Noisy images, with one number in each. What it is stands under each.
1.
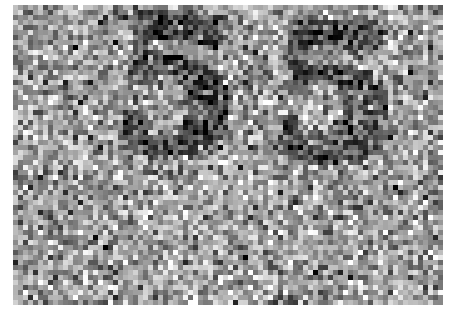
55
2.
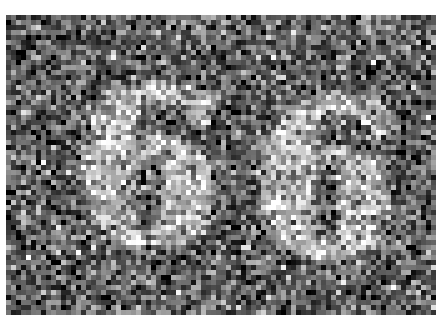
66
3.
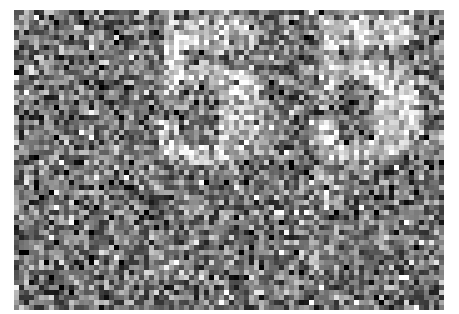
55
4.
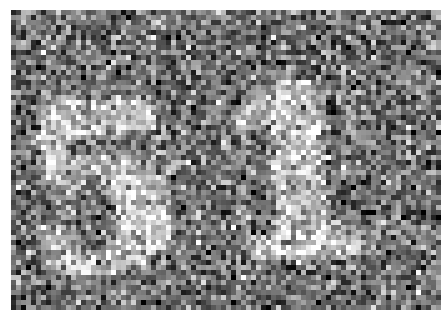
51
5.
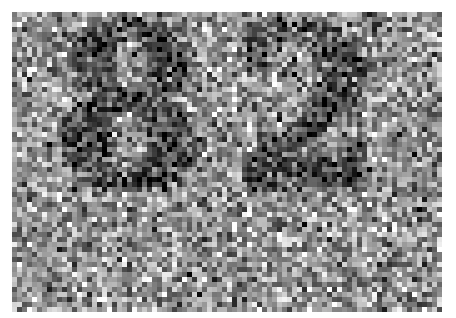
82
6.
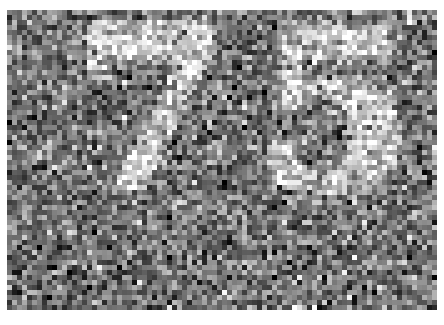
75
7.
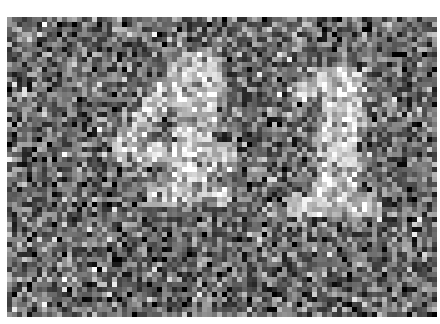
41
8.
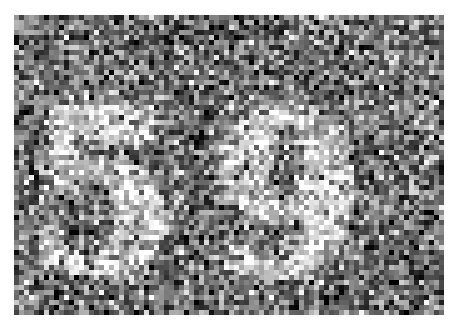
59
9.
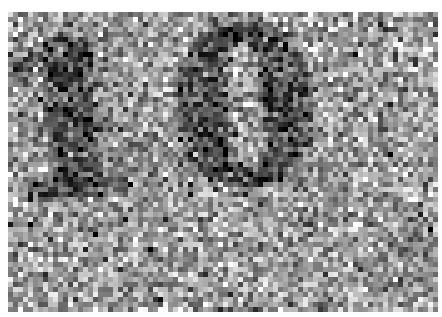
10
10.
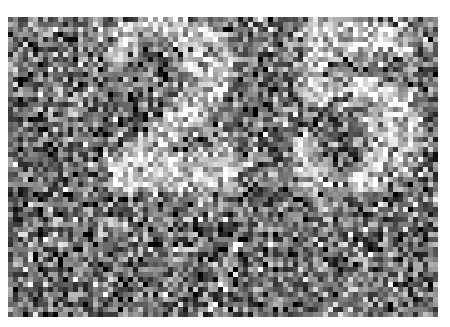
25
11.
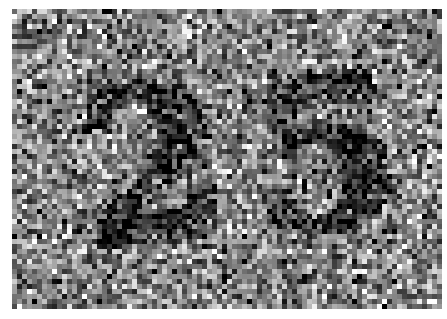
25
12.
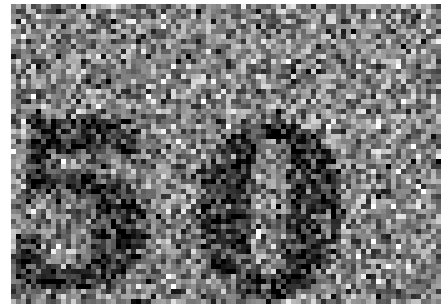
50
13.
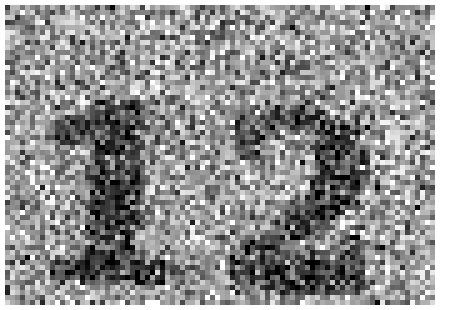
12
